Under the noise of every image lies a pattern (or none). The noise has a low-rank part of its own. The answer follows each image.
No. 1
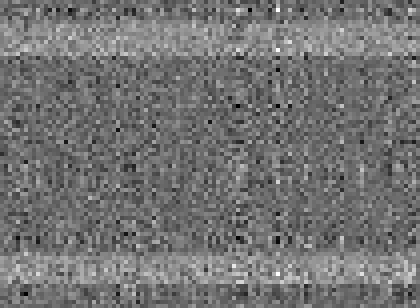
bands of rows
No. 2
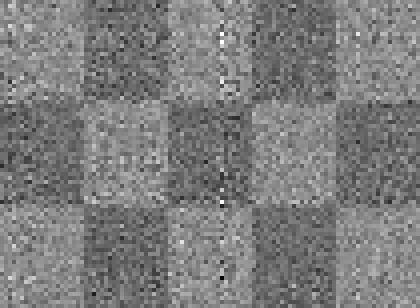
a checkerboard
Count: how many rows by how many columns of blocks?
3 by 5
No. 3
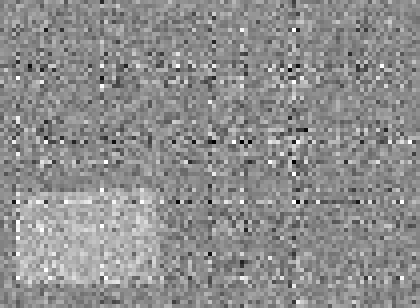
one block
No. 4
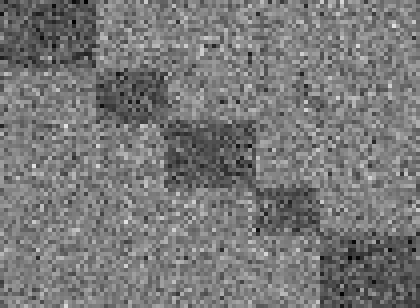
blocks along the diagonal
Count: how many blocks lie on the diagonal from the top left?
5
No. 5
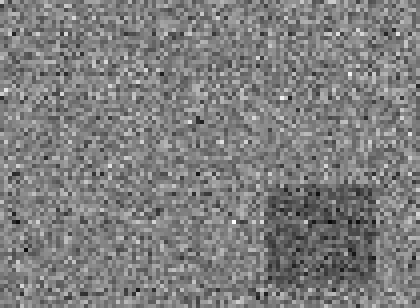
one block
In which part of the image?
bottom right
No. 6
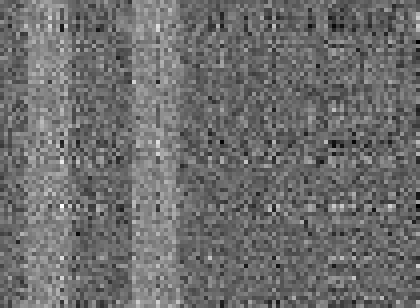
bands of columns
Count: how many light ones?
2
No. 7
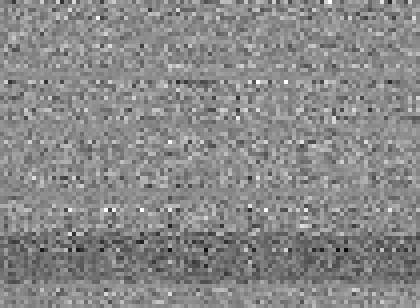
one band of rows
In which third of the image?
bottom
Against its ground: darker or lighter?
darker
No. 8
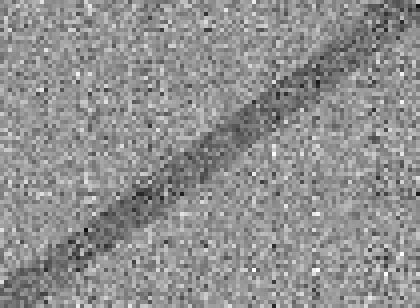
a diagonal band
